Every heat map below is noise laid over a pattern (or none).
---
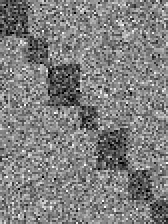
blocks along the diagonal
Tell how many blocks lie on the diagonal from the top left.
7
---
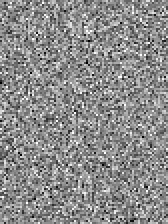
only noise
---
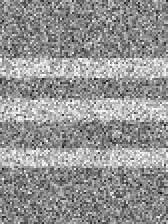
bands of rows
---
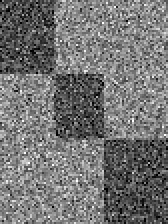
blocks along the diagonal
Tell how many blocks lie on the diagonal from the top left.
3
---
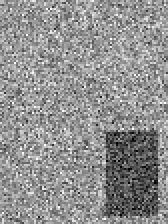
one block
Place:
bottom right
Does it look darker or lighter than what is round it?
darker
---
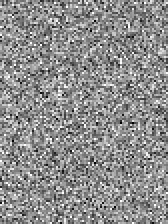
only noise
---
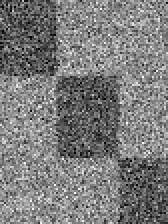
blocks along the diagonal
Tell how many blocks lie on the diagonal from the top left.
3
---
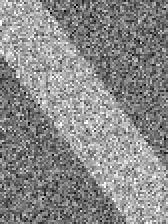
a diagonal band
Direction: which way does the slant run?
top left to bottom right
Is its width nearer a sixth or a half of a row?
a half
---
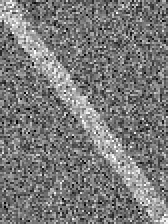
a diagonal band
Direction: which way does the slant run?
top left to bottom right
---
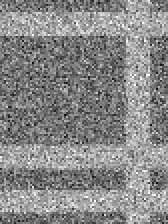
bands of rows crossing bands of columns
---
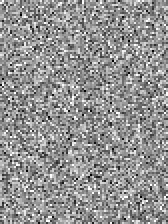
only noise
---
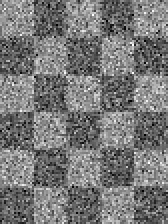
a checkerboard
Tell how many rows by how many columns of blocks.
6 by 5
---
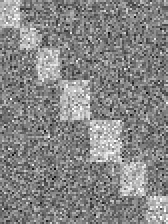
blocks along the diagonal
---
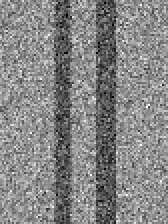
bands of columns
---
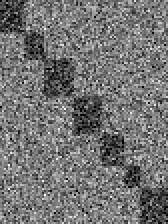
blocks along the diagonal
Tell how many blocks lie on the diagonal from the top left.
7
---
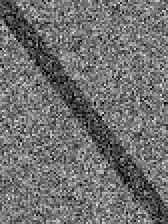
a diagonal band
